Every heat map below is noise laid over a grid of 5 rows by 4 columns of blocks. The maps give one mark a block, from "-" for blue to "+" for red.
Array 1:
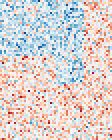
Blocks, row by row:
- - - +
- - - +
+ + - +
+ + + +
+ + + +
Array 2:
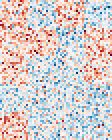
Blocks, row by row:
+ - + -
+ + - +
+ - - +
- - - -
+ - - -
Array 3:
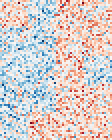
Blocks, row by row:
+ - + +
- - + +
- - + -
- - + +
- + + +
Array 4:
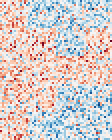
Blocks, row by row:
+ - - -
+ + - +
+ + + +
+ + - -
+ - - -
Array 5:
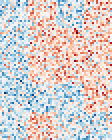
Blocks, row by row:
- + - +
- + + +
- + + +
- - - +
- + - -
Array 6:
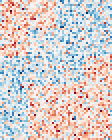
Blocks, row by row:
+ + - -
+ - - -
- - - +
- + + +
- + + +
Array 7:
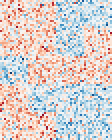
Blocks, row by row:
+ + - -
+ + - +
- + + +
+ - - -
+ + - -
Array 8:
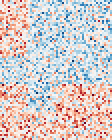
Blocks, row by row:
+ - - -
+ - - -
- - - -
+ - + +
+ + + +
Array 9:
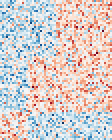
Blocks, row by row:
- - + +
- - + +
- + + +
- + + +
+ - - -
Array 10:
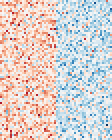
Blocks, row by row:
+ + - -
+ + - -
+ + - -
+ + - -
+ + - -
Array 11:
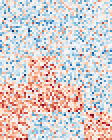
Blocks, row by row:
- - - -
- - - -
- + - -
+ + + -
+ - - +
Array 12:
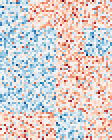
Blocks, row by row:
- + + +
- - + -
- - + +
- - + +
+ + - +
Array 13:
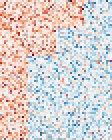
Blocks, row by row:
+ + + -
+ + - -
+ - - -
+ - - -
+ - - -
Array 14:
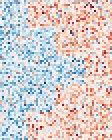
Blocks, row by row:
- + + +
- - + +
- - - +
- - + +
- + + +
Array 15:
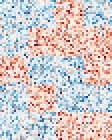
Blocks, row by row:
- - + -
- + + +
+ - - +
- + - -
- - + +
